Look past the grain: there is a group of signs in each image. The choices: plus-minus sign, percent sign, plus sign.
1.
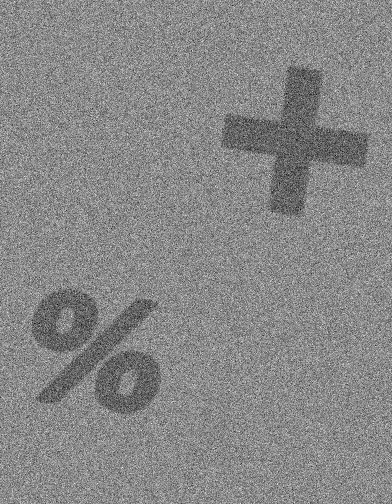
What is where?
top right: plus sign; bottom left: percent sign
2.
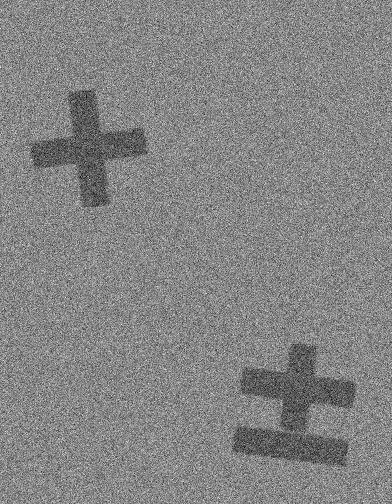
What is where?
top left: plus sign; bottom right: plus-minus sign
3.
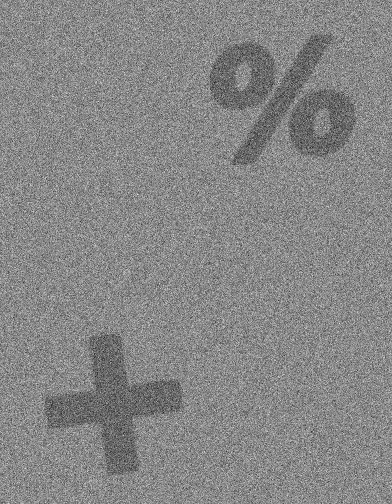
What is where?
top right: percent sign; bottom left: plus sign
